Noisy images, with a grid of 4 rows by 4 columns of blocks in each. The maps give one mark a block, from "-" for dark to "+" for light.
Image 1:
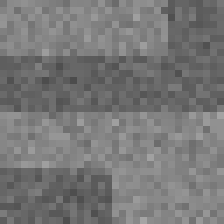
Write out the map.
+ + + -
- - - -
+ + + +
- - + +
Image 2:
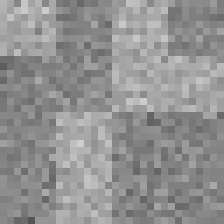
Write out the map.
+ - + -
- - + +
- + - -
- + - -
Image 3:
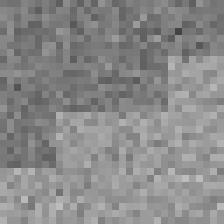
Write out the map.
- - - -
- - - +
- + + +
+ + + +
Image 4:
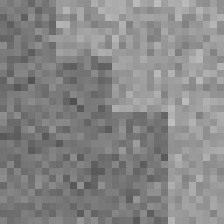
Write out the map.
- + + +
- - + +
- - - +
- - - +
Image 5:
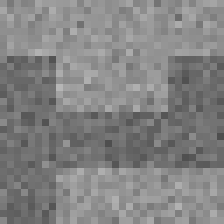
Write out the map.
+ + + +
- + + -
- - - -
- + + +
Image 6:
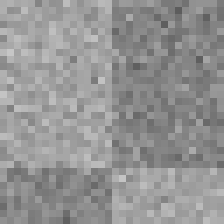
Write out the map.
+ + - -
+ + - -
+ + - -
- - + +
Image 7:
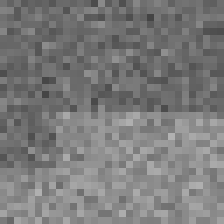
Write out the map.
- - - -
- - - -
- + + +
+ + + +
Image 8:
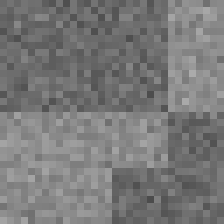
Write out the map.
- - - +
- - - +
+ + + -
+ + - -
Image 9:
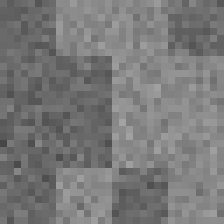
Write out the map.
- + + -
- - + +
- - + +
- + - +
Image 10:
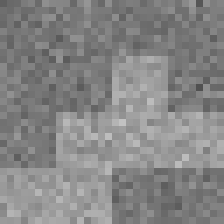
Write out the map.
- - - -
- - + -
- + + +
+ + - -
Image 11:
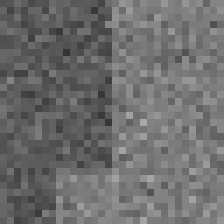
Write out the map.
- - + +
- - + +
- - + +
- + + +
